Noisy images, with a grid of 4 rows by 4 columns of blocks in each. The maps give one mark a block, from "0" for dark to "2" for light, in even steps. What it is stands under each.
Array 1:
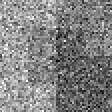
2211
2101
2100
2200
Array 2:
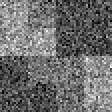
2100
2200
0112
0012
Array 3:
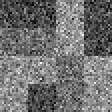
0020
1120
2212
2012
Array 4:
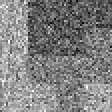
2000
2001
2111
2212
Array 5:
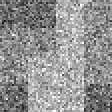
0021
1121
1221
0220
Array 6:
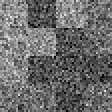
2021
2201
2000
1101
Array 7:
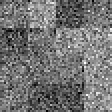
1201
0122
1112
1002
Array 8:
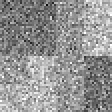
0012
0012
1210
2210
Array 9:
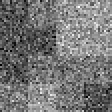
0122
0022
0111
1210
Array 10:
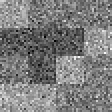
2111
0002
1021
2211
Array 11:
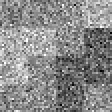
1112
2210
2100
1101
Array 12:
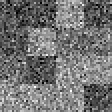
0020
0211
1022
2220
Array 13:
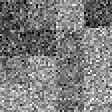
0120
0012
1212
2212
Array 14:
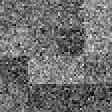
1112
2102
0221
1000
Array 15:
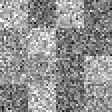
2020
1200
1102
0201
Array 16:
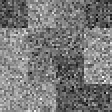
0210
2112
2102
2200
